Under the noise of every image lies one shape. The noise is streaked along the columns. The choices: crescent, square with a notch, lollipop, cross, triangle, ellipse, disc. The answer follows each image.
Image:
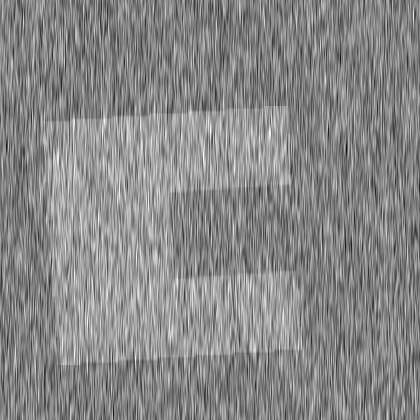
square with a notch
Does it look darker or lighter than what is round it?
lighter
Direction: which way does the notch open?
right
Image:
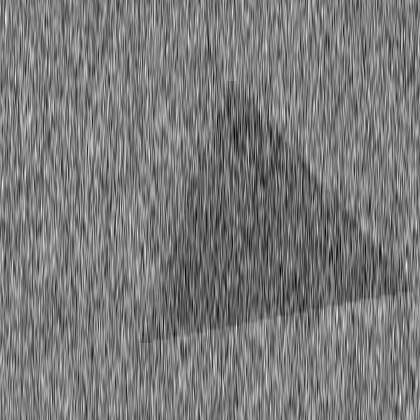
triangle
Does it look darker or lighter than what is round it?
darker
